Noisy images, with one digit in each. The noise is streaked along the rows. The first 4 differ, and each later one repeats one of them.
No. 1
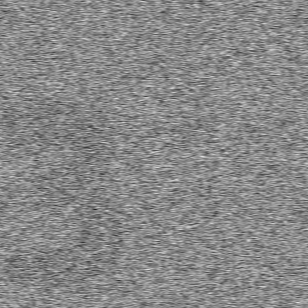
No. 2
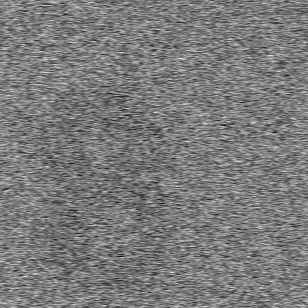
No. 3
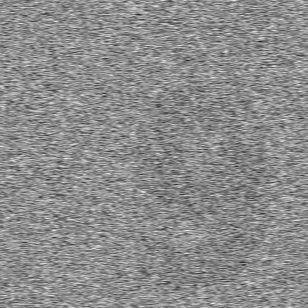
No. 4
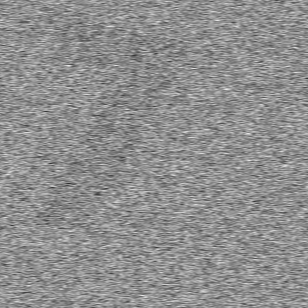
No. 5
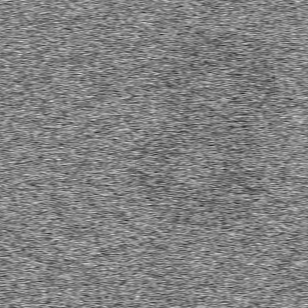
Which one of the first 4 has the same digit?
2
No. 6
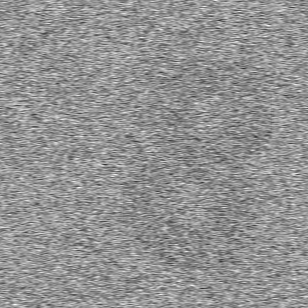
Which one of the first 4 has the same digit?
2
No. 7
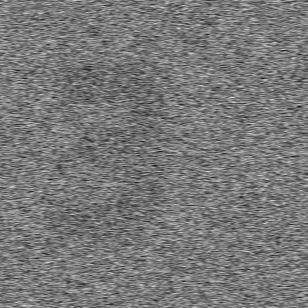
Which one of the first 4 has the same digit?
1
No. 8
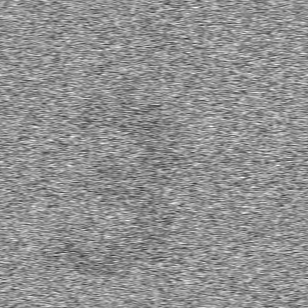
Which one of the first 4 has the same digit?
1
